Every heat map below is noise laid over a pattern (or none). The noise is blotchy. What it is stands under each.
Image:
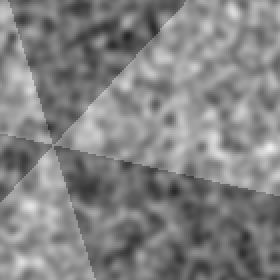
spokes from one point
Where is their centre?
middle left
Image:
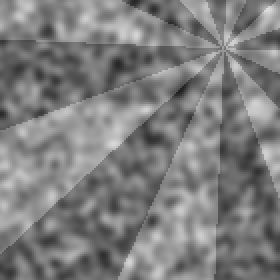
spokes from one point
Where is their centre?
top right
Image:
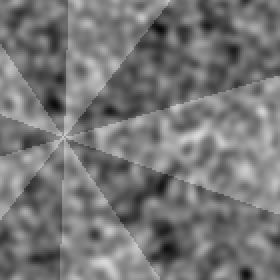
spokes from one point
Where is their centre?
middle left
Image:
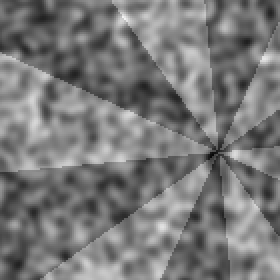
spokes from one point
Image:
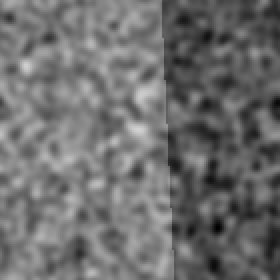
a sharp edge
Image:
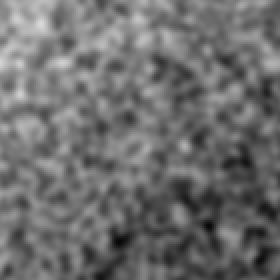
a smooth slope
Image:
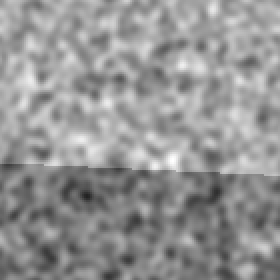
a sharp edge
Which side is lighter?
top
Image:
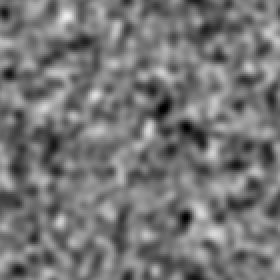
only noise
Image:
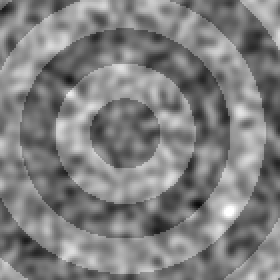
rings round one point
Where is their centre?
centre
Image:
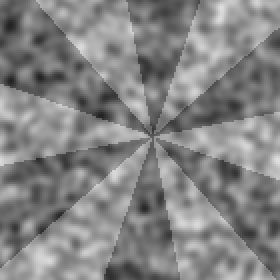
spokes from one point
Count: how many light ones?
6
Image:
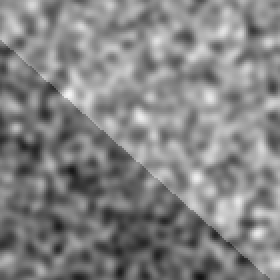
a sharp edge
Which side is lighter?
top right
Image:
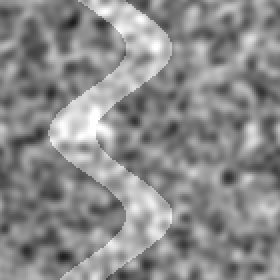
a wavy band
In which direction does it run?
top to bottom
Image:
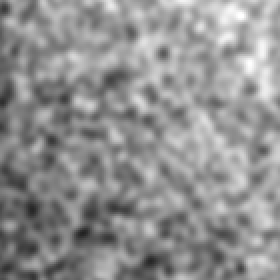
a smooth slope
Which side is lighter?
top right
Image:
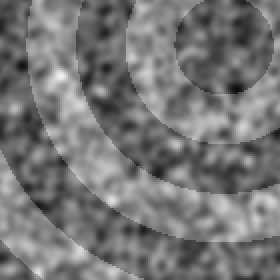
rings round one point
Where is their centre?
top right
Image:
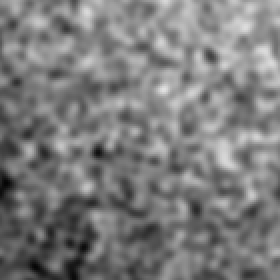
a smooth slope
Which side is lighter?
top right
